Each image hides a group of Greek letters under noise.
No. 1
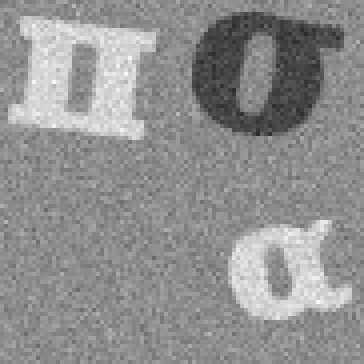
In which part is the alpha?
bottom right
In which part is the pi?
top left
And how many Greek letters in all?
3
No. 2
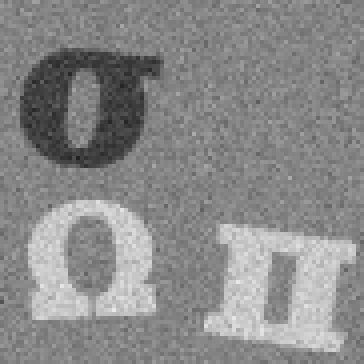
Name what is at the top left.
sigma
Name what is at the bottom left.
omega
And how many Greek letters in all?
3
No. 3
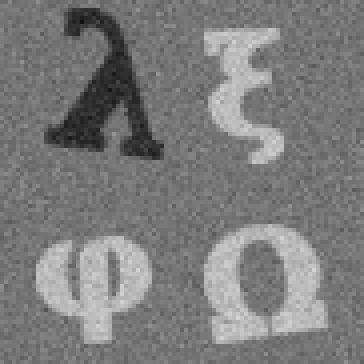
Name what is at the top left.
lambda
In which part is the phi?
bottom left
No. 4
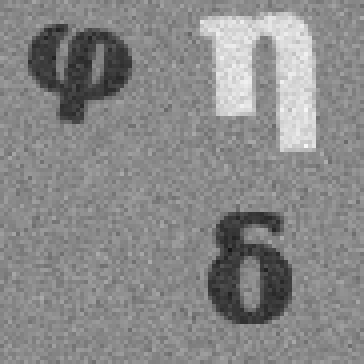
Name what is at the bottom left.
nothing
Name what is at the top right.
eta
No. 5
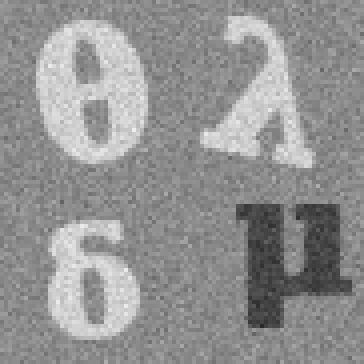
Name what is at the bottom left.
delta
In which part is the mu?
bottom right
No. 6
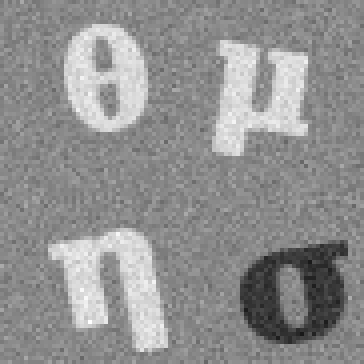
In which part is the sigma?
bottom right
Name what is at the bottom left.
eta
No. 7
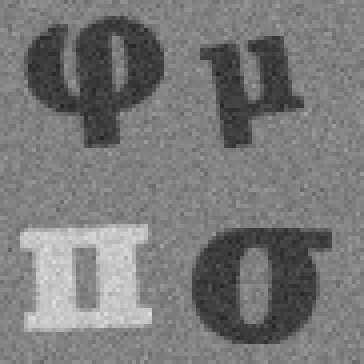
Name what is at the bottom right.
sigma
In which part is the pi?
bottom left
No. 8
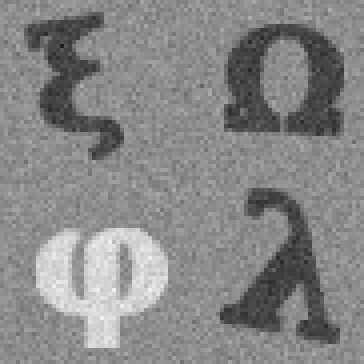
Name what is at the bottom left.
phi
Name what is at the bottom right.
lambda
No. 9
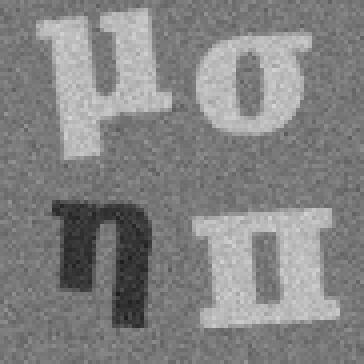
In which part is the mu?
top left
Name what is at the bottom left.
eta
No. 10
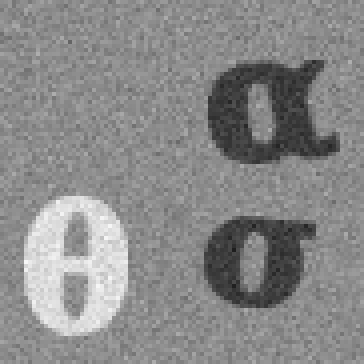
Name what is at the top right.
alpha
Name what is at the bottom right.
sigma
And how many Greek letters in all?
3
